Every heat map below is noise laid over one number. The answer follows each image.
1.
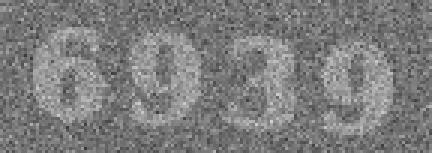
6939
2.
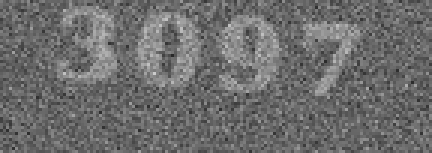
3097
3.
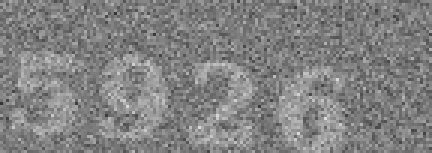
5926
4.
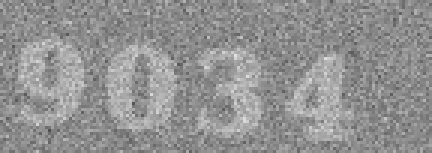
9034
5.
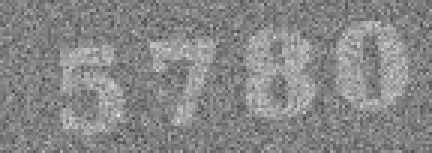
5780
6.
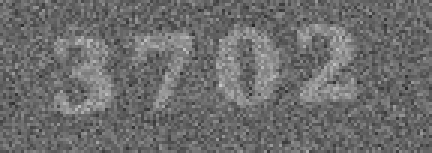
3702
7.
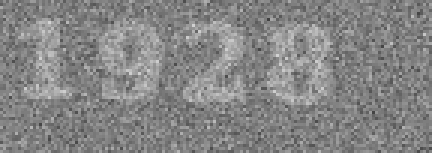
1928
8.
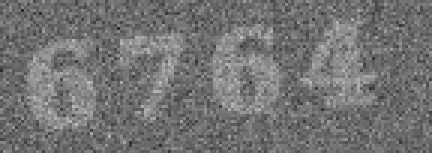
6764
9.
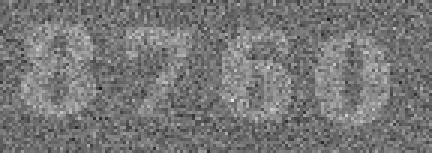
8760
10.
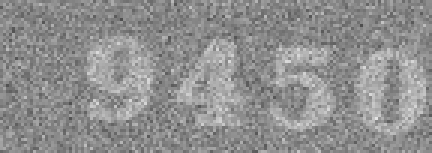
9450
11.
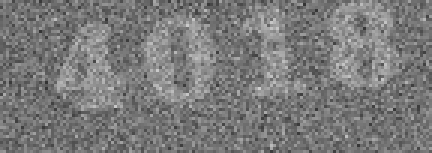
4018
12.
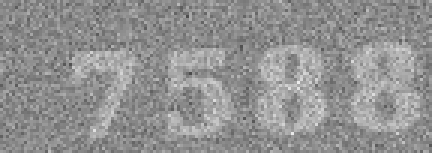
7588
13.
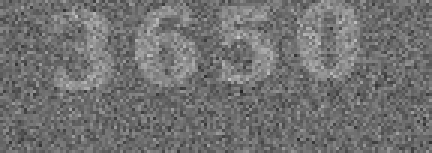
3650
